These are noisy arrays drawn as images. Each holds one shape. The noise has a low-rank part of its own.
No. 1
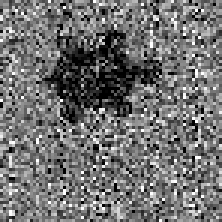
dark turtle
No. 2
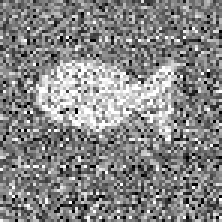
light fish
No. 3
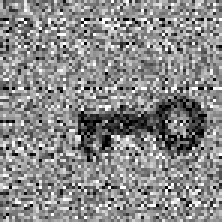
dark key
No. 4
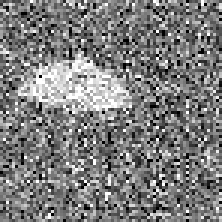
light umbrella
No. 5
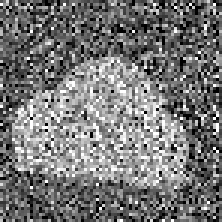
light cloud
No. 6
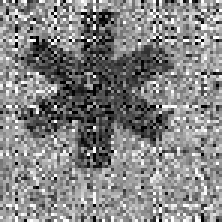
dark asterisk
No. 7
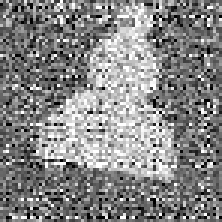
light chess pawn
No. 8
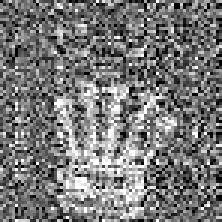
light chess queen
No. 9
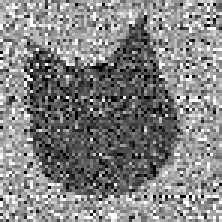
dark cat's head
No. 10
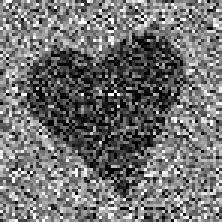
dark heart
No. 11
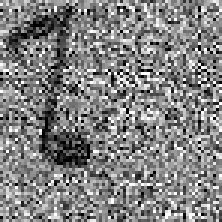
dark musical note
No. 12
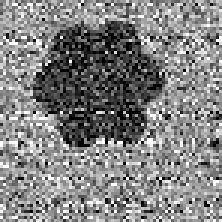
dark flower
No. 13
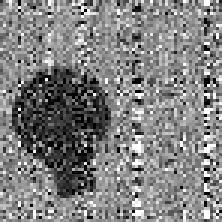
dark light bulb
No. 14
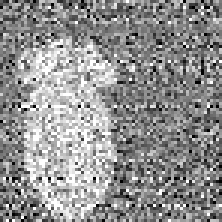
light footprint
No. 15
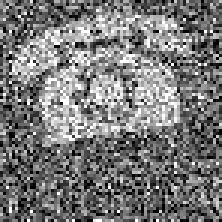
light telephone
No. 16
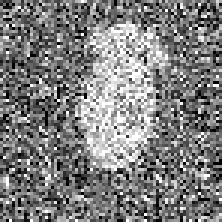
light footprint
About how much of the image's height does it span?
two thirds
